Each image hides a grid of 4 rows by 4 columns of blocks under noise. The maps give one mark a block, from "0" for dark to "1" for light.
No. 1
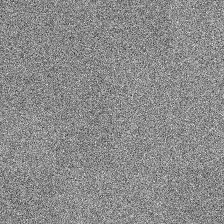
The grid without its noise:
0 0 0 1
0 0 1 1
1 0 1 1
0 1 1 0
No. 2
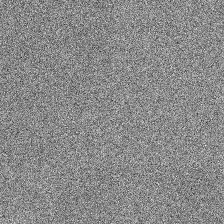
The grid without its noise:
0 0 1 1
0 0 1 1
0 1 1 1
1 0 1 0
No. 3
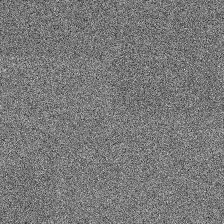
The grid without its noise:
0 0 0 0
1 1 0 0
1 1 1 1
0 1 1 1
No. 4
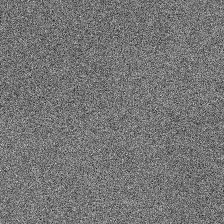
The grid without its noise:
0 0 0 1
0 0 1 1
1 1 1 0
1 1 1 0
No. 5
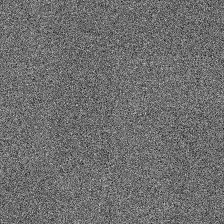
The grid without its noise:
1 0 0 0
1 0 1 1
1 0 1 0
0 1 1 0
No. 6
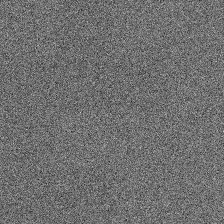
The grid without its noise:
1 0 1 1
0 0 0 1
0 1 1 1
0 0 1 1
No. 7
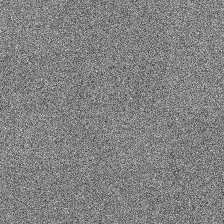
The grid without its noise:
1 0 0 1
0 0 0 1
1 0 1 0
0 0 0 0
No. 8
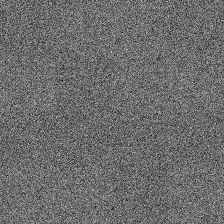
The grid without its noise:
0 1 1 0
1 0 1 1
0 0 0 0
1 1 0 1
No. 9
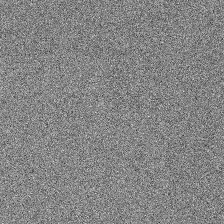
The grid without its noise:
0 0 0 0
1 1 0 0
1 1 1 0
1 1 1 0
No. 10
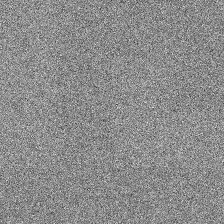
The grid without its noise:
1 0 0 0
1 0 1 0
1 0 1 1
0 0 0 0
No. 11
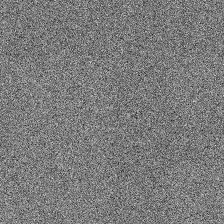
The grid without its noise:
0 0 0 0
1 1 0 1
1 1 0 0
1 1 0 1
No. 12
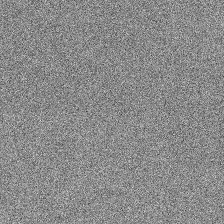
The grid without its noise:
0 0 0 1
0 0 0 0
1 1 1 0
1 1 1 1
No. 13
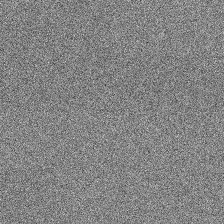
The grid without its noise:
0 0 1 1
0 0 0 0
1 1 1 1
0 1 1 1
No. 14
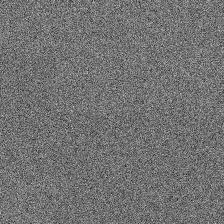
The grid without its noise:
1 1 1 1
0 1 1 1
0 0 0 0
1 0 0 0
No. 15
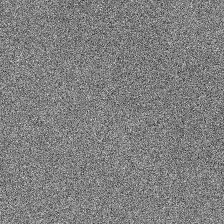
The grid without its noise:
1 0 0 1
1 1 0 0
1 1 1 0
1 1 1 1
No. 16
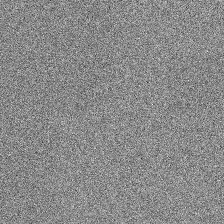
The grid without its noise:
0 0 1 1
0 0 1 0
0 1 1 1
0 1 1 1
